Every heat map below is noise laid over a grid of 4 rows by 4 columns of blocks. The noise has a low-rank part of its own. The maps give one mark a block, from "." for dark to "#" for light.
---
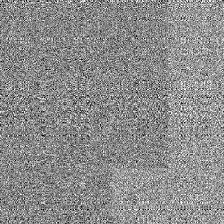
...#
...#
...#
..##
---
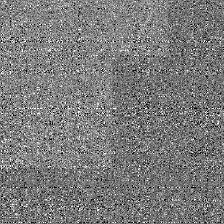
###.
##..
##..
....
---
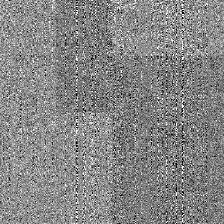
#.##
#...
##..
##..
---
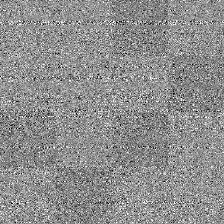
##.#
###.
.#.#
#.##
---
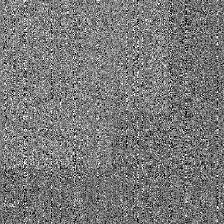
###.
###.
##..
....
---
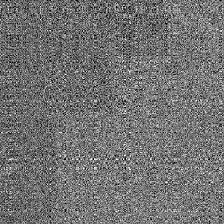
...#
..##
.###
.###
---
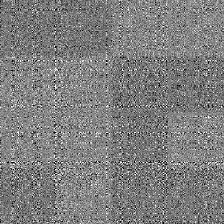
..##
##..
##.#
.#..
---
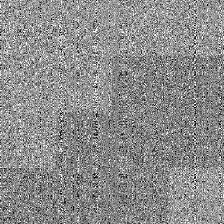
####
##..
#...
...#
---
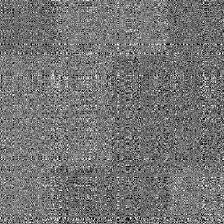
.##.
##..
##..
#..#
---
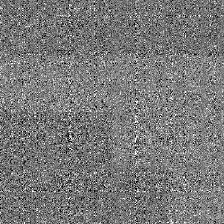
....
####
..##
...#
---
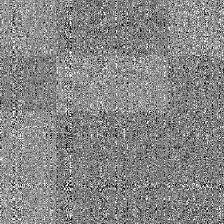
#..#
.##.
#...
#...
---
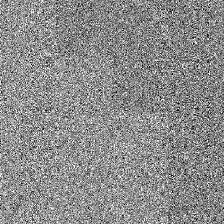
#...
##..
###.
###.
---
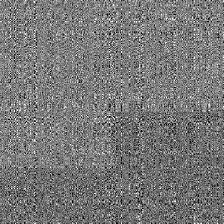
####
####
##..
....
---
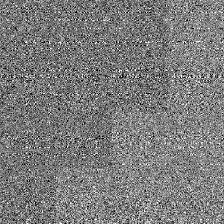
...#
...#
..##
.###
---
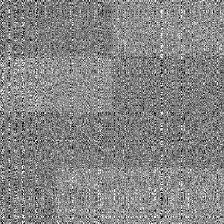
..##
##..
....
.###
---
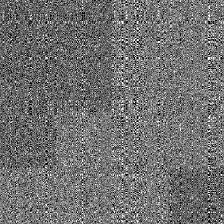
..##
..##
.###
###.
